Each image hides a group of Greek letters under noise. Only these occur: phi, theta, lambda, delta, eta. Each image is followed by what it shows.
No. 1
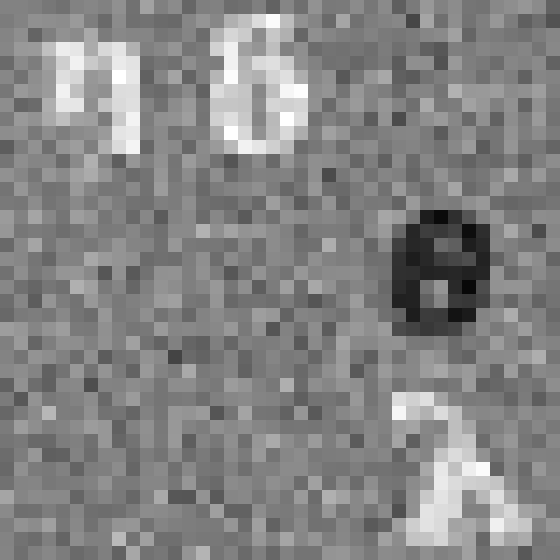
top left: light eta; top middle: light delta; middle right: dark theta; bottom right: light lambda
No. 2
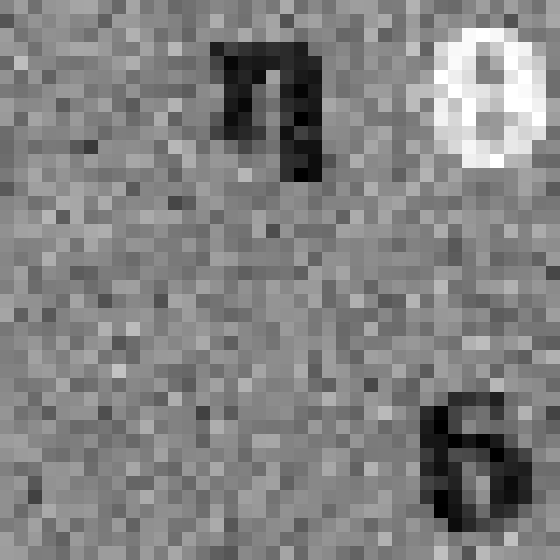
top middle: dark eta; top right: light theta; bottom right: dark delta
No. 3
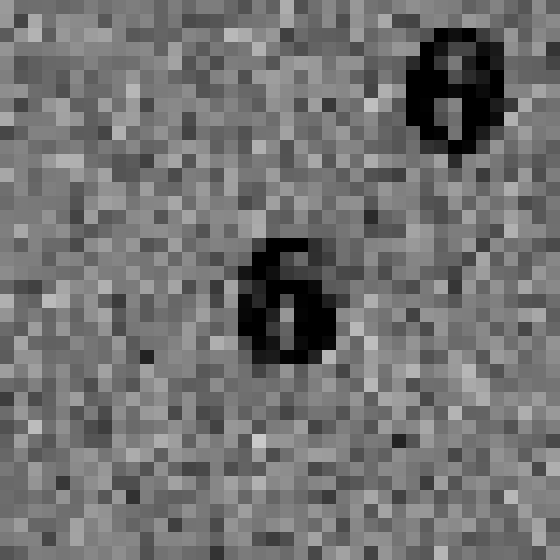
top right: dark theta; centre: dark delta
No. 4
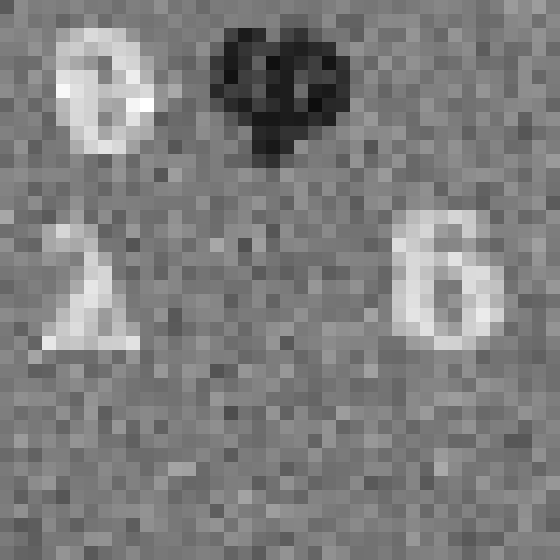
top left: light theta; top middle: dark phi; middle left: light lambda; middle right: light delta
